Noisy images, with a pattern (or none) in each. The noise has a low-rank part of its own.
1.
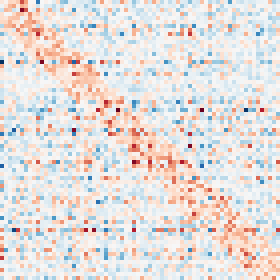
a diagonal band
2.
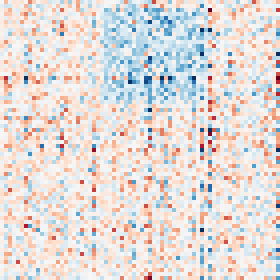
one block
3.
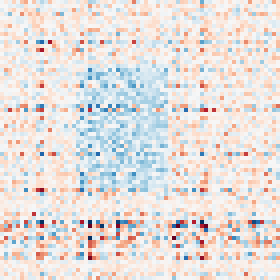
one block
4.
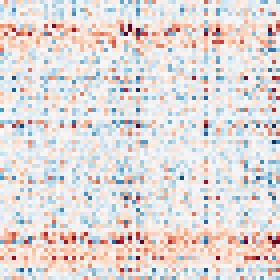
bands of rows
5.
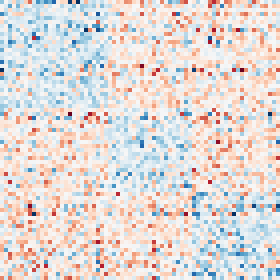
blocks along the diagonal
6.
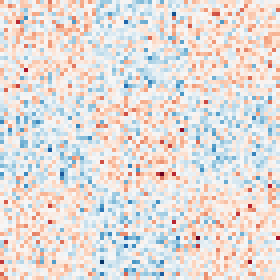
a checkerboard
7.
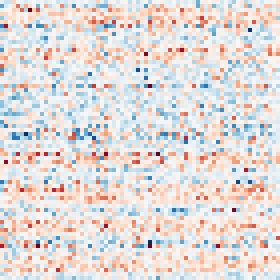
bands of rows
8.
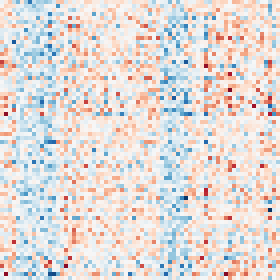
bands of columns
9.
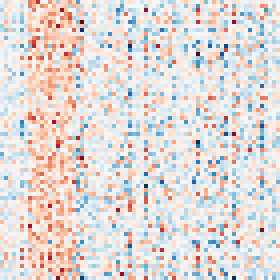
one band of columns
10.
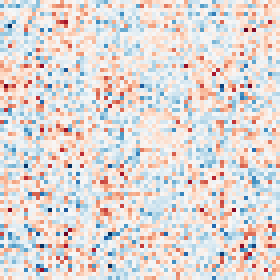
a checkerboard
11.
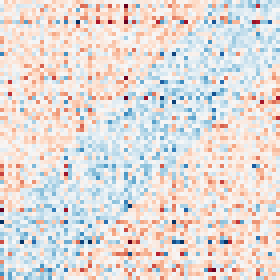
a diagonal band
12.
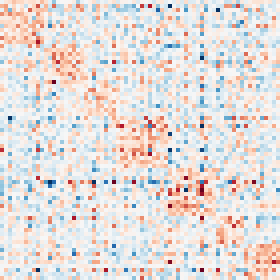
blocks along the diagonal
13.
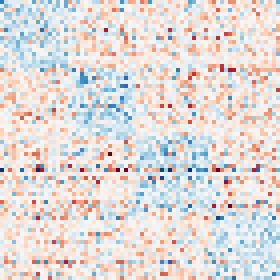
blocks along the diagonal
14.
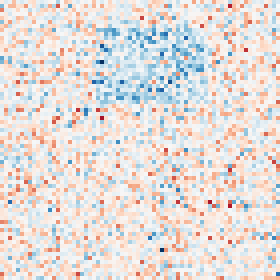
one block
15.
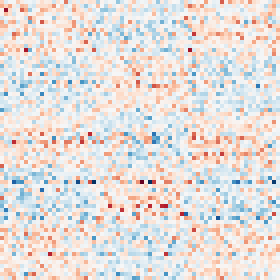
a checkerboard
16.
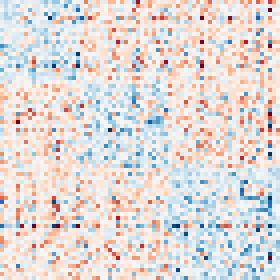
blocks along the diagonal
